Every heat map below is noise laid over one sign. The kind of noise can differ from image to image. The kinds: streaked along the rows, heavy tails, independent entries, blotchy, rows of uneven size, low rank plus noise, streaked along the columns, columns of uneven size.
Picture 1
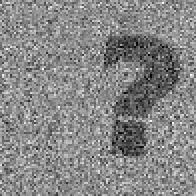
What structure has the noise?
low rank plus noise
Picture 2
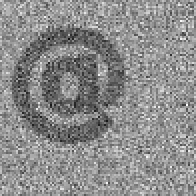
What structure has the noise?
low rank plus noise
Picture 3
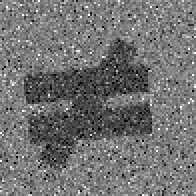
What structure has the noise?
heavy tails
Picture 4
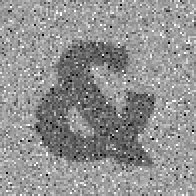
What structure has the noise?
heavy tails
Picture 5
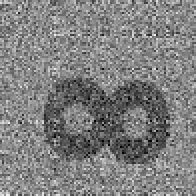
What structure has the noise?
low rank plus noise
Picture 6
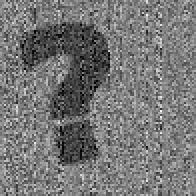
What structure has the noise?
columns of uneven size
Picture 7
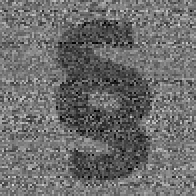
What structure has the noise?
rows of uneven size
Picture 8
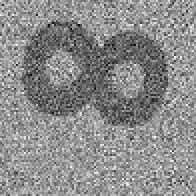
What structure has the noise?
low rank plus noise
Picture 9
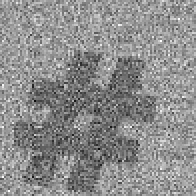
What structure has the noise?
low rank plus noise
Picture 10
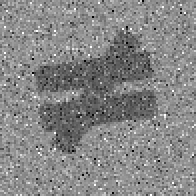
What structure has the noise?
heavy tails
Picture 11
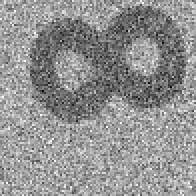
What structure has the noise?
independent entries
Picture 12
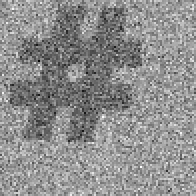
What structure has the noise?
independent entries
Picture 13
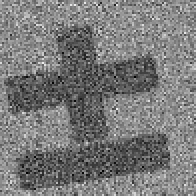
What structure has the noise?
low rank plus noise
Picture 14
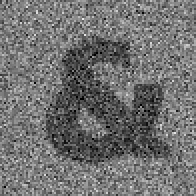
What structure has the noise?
independent entries
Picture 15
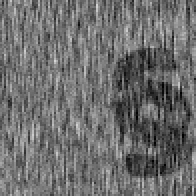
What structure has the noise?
streaked along the columns
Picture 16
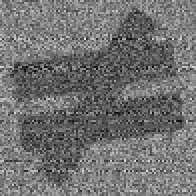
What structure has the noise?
rows of uneven size
